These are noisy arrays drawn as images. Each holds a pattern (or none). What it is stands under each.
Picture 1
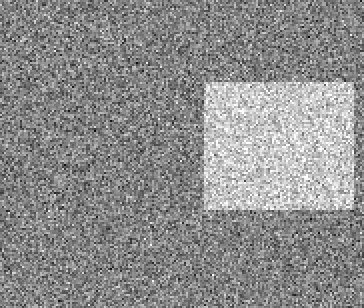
one block
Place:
middle right
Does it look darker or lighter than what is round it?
lighter
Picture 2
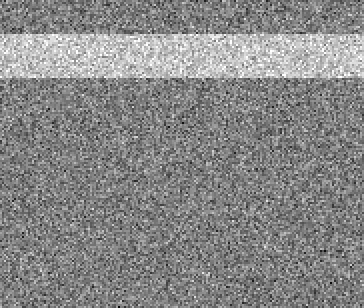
one band of rows
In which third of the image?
top
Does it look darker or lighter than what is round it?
lighter
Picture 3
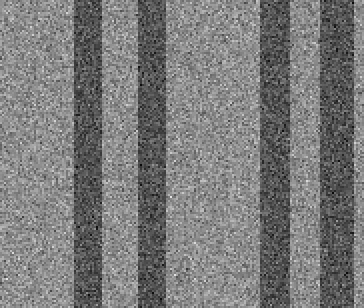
bands of columns
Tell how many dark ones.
4
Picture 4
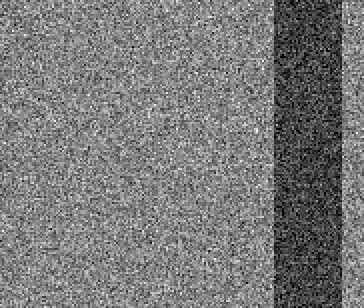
one band of columns
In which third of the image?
right
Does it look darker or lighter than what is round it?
darker
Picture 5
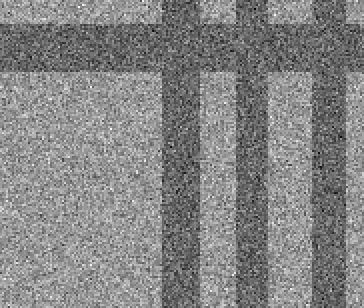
bands of rows crossing bands of columns
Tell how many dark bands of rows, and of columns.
1 and 3
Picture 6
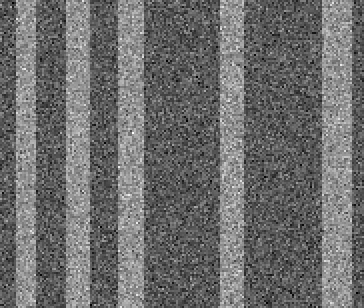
bands of columns
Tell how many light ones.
5
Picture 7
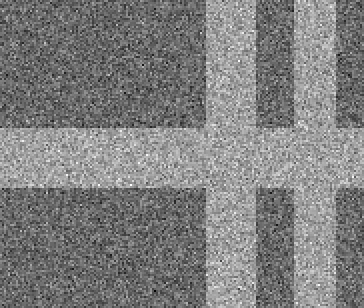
bands of rows crossing bands of columns
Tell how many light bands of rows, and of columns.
1 and 2
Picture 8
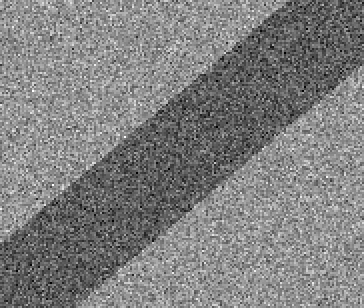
a diagonal band
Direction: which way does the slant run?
bottom left to top right
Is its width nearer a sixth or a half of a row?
a half
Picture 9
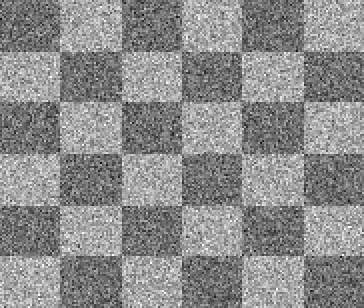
a checkerboard
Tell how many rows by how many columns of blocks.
6 by 6
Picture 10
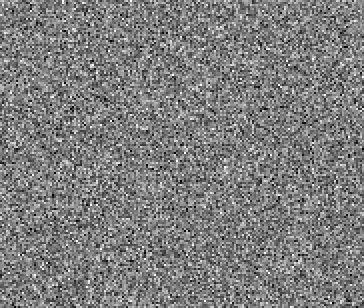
only noise
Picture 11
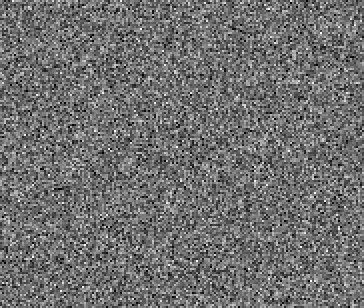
only noise
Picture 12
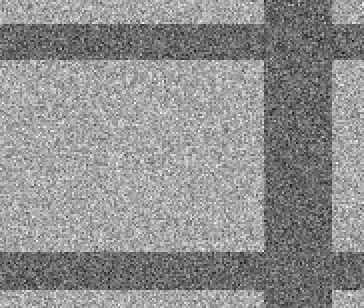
bands of rows crossing bands of columns
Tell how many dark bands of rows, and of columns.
2 and 1
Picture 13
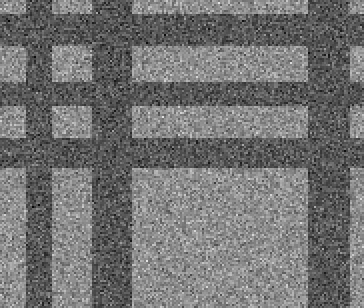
bands of rows crossing bands of columns
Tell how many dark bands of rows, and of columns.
3 and 3
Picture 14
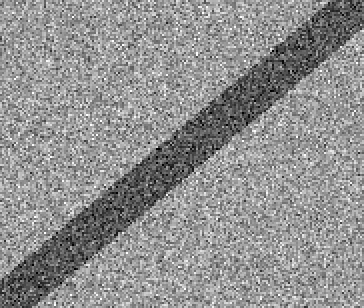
a diagonal band
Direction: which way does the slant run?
bottom left to top right
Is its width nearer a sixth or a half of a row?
a sixth
